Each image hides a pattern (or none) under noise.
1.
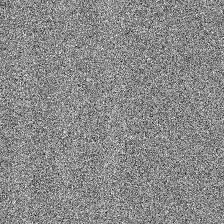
bands of columns
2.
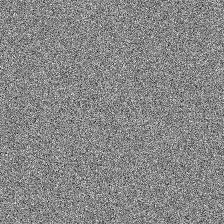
only noise
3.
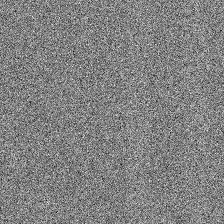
bands of columns
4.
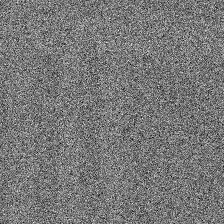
bands of rows crossing bands of columns
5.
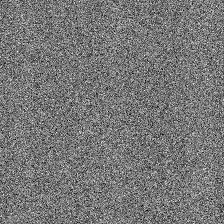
bands of columns
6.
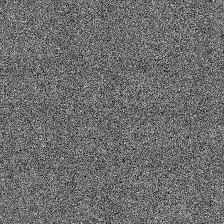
bands of rows crossing bands of columns
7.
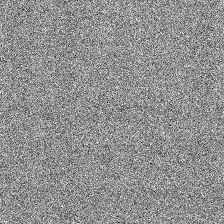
bands of rows crossing bands of columns
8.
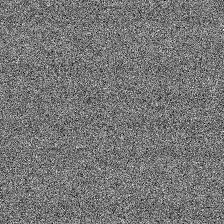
bands of rows
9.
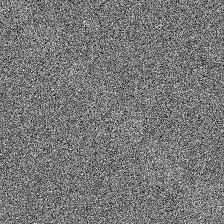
blocks along the diagonal
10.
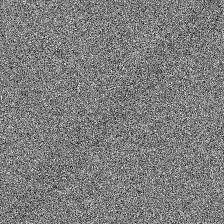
a diagonal band
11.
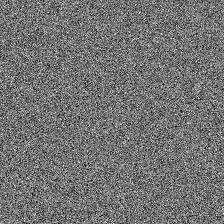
only noise
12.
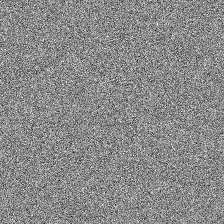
only noise
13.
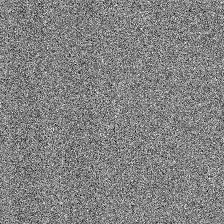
bands of columns
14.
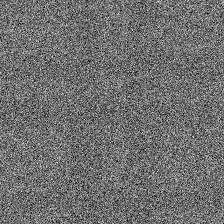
bands of rows crossing bands of columns
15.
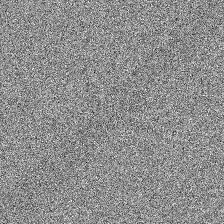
a diagonal band
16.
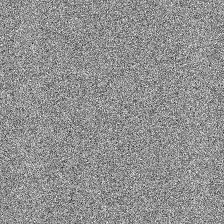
bands of columns
